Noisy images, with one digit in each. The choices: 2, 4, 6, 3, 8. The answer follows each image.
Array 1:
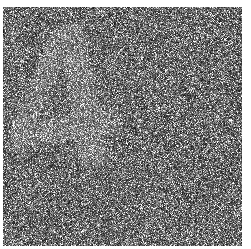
light 4
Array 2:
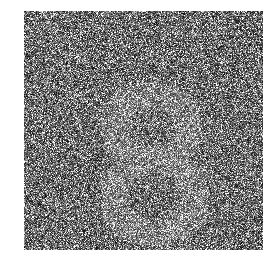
light 8
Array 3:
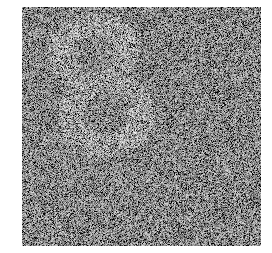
light 8
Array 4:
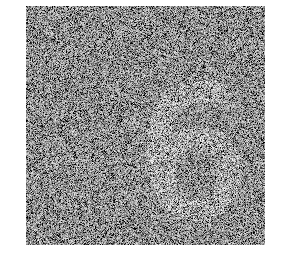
light 6
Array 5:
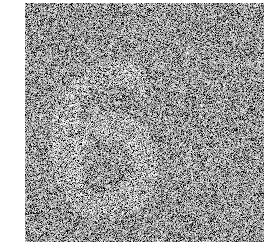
light 6
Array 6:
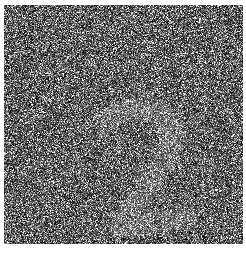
light 2
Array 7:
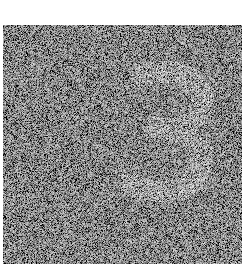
light 3
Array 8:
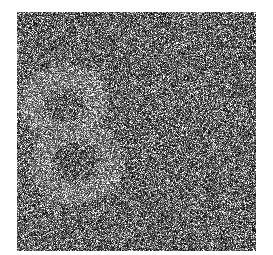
light 8
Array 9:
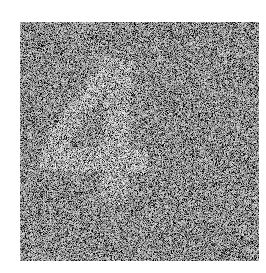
light 4
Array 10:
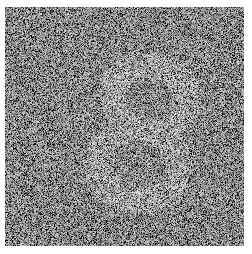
light 8
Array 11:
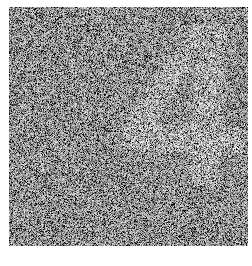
light 4
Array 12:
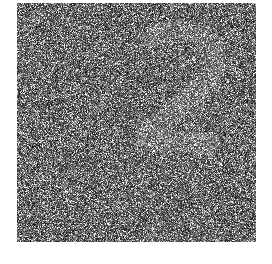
light 2
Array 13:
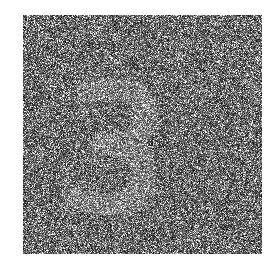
light 3
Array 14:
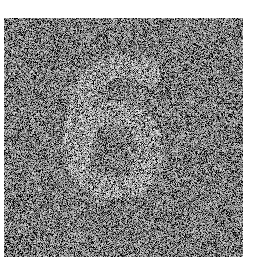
light 6
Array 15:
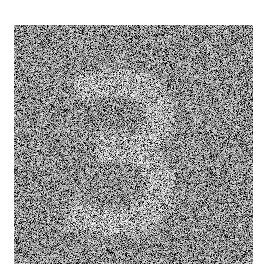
light 3
